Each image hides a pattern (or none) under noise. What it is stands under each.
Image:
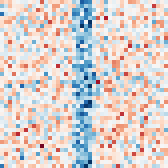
one band of columns
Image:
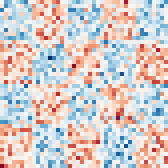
a checkerboard
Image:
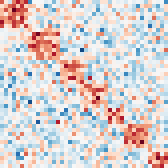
blocks along the diagonal
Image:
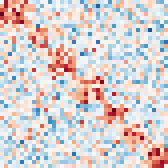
blocks along the diagonal
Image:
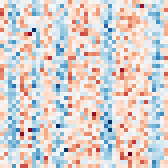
bands of columns
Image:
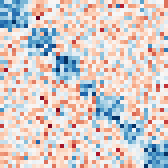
blocks along the diagonal
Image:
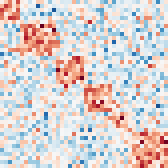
blocks along the diagonal
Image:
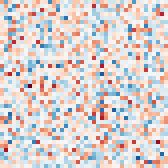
only noise
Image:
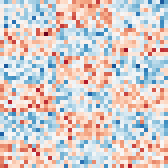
a checkerboard
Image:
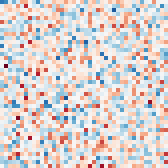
only noise
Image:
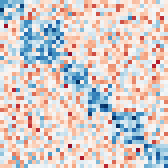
blocks along the diagonal
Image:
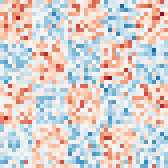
a checkerboard
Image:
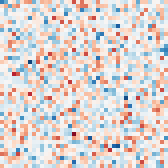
only noise
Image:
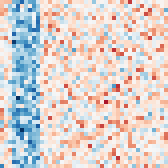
one band of columns
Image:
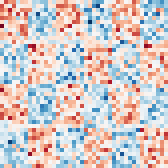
a checkerboard
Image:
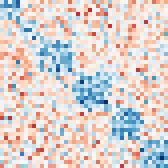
blocks along the diagonal
